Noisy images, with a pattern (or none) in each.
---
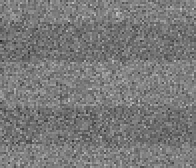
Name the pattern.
horizontal stripes
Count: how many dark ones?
2
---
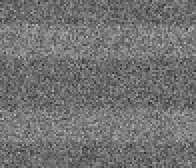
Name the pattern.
horizontal stripes
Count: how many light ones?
2
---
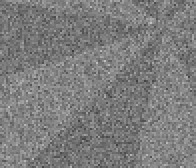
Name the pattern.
spokes from one point
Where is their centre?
top right
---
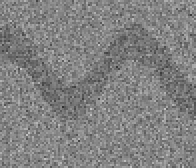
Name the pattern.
a wavy band
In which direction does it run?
left to right
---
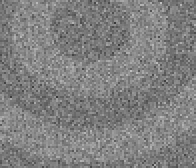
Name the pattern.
rings round one point
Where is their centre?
top middle
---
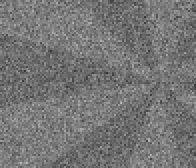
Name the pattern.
spokes from one point
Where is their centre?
middle right
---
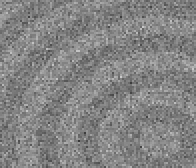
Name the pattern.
rings round one point
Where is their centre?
bottom right
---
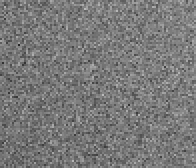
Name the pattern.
a smooth slope
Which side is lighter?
top right
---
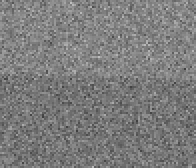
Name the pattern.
a sharp edge
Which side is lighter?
top
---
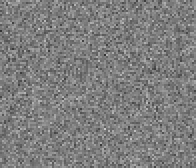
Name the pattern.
only noise
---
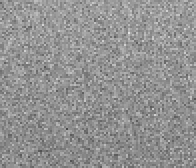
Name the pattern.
a smooth slope
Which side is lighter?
top
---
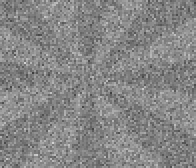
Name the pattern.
spokes from one point
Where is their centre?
centre
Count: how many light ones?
8
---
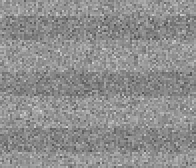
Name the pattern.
horizontal stripes
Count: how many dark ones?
3
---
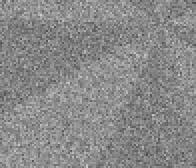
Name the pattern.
spokes from one point
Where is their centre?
top right
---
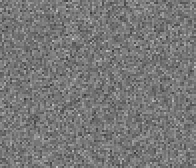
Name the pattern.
only noise
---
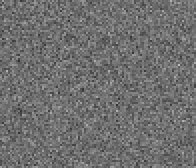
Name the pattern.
only noise
